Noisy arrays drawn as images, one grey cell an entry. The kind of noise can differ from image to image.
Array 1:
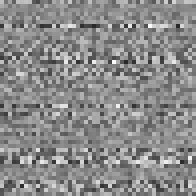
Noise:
rows of uneven size
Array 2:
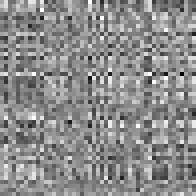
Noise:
low rank plus noise
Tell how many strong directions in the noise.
one
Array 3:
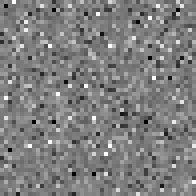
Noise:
heavy tails
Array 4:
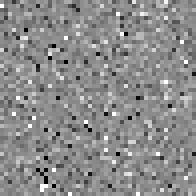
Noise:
heavy tails
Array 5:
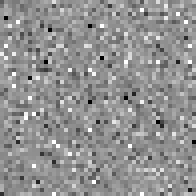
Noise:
heavy tails
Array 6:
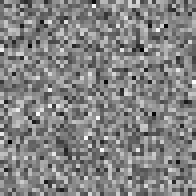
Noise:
independent entries
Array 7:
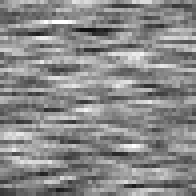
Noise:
streaked along the rows
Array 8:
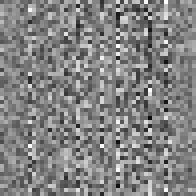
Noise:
columns of uneven size
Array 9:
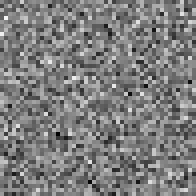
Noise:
independent entries
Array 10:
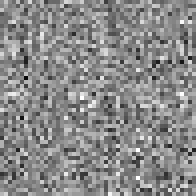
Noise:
low rank plus noise
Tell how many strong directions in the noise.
five to eight
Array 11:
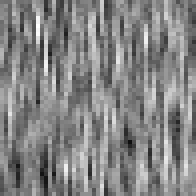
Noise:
streaked along the columns
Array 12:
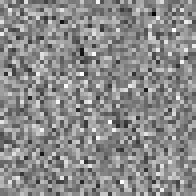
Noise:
independent entries
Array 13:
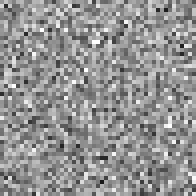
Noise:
independent entries
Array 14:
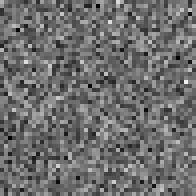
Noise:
independent entries
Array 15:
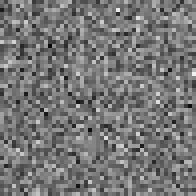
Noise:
independent entries
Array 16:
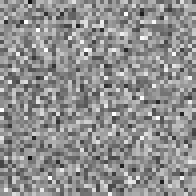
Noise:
independent entries
